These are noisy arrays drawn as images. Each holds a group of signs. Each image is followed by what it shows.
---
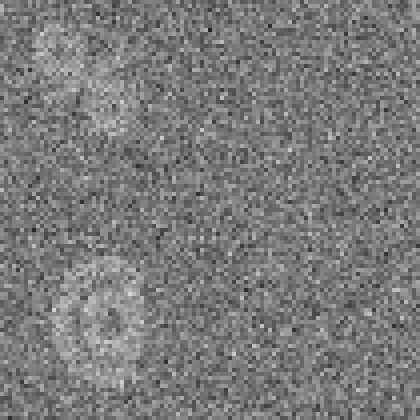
top left: percent sign; bottom left: at sign
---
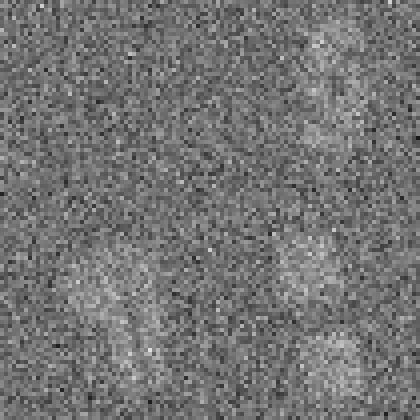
top right: section sign; bottom left: pilcrow; bottom right: colon
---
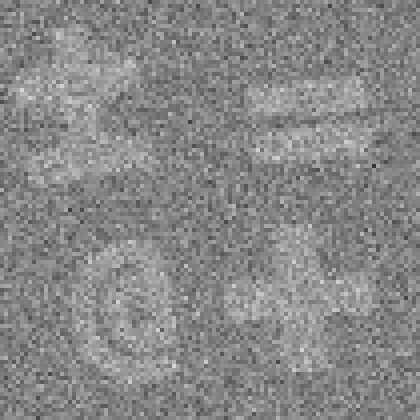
top left: plus-minus sign; top right: equals sign; bottom left: at sign; bottom right: plus sign
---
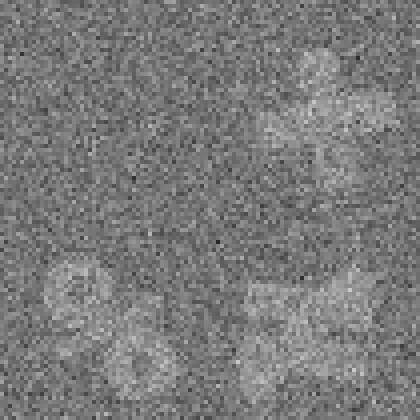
top right: plus sign; bottom left: percent sign; bottom right: not-equal sign
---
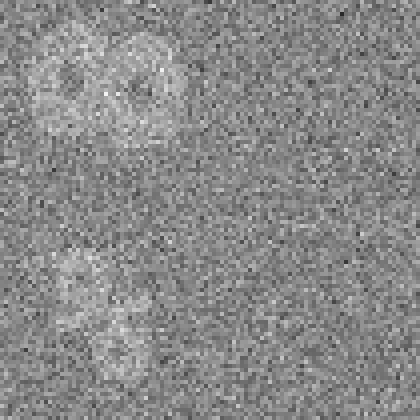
top left: infinity sign; bottom left: percent sign
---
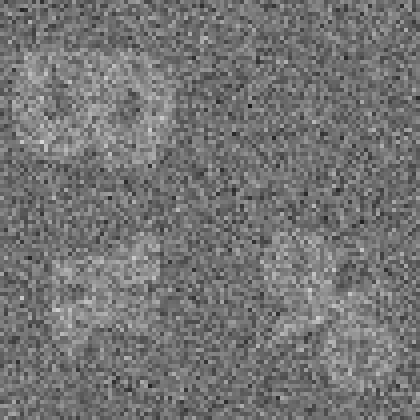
top left: infinity sign; bottom left: not-equal sign; bottom right: percent sign
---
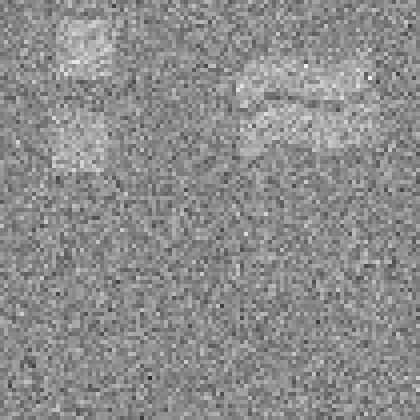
top left: colon; top right: approximately sign
